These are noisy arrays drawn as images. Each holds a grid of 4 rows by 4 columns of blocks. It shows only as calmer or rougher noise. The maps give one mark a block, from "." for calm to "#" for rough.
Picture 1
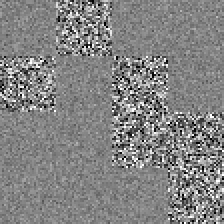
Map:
. # . .
# . # .
. . # #
. . . #
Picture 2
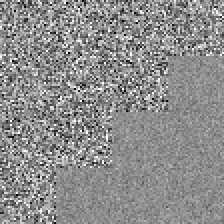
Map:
# # # #
# # # .
# # . .
# . . .
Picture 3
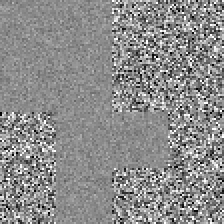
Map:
. . # #
. . # #
# . . #
# . # #
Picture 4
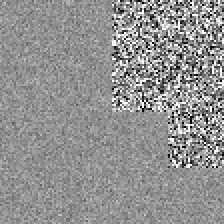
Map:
. . # #
. . # #
. . . #
. . . .
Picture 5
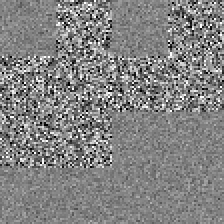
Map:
. # . #
# # # #
# # . .
. . . .
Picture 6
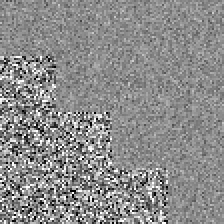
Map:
. . . .
# . . .
# # . .
# # # .
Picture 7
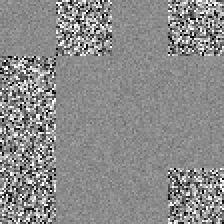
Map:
. # . #
# . . .
# . . .
# . . #
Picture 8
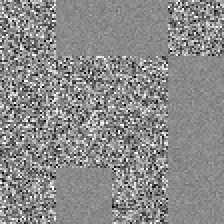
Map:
# . . #
# # # .
# # # .
# . # .
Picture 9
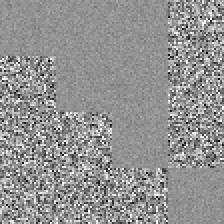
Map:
. . . #
# . . #
# # . #
# # # .
